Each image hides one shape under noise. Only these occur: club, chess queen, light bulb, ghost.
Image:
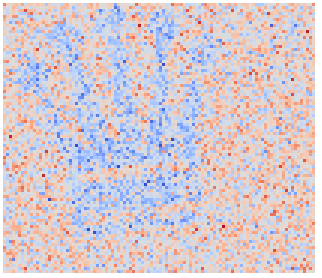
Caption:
blue chess queen
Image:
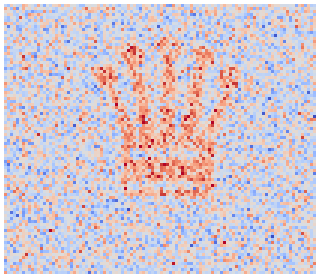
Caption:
red chess queen
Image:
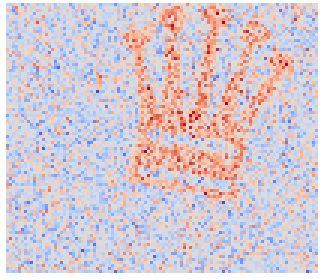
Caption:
red chess queen
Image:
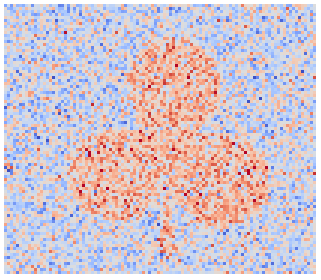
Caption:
red club
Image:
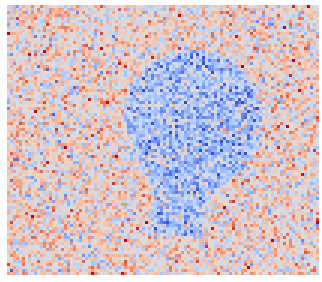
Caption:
blue light bulb
